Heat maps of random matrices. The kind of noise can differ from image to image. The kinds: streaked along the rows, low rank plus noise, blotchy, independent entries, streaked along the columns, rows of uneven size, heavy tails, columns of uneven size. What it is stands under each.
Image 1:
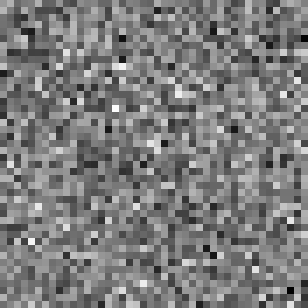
independent entries
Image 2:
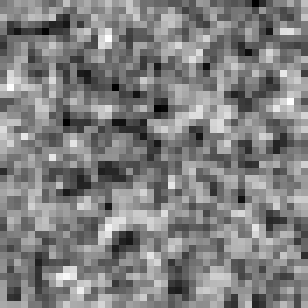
blotchy
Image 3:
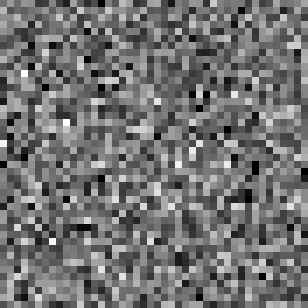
independent entries
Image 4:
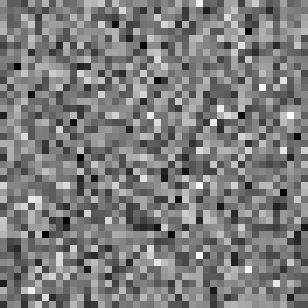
independent entries
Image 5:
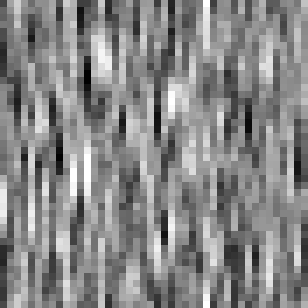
streaked along the columns
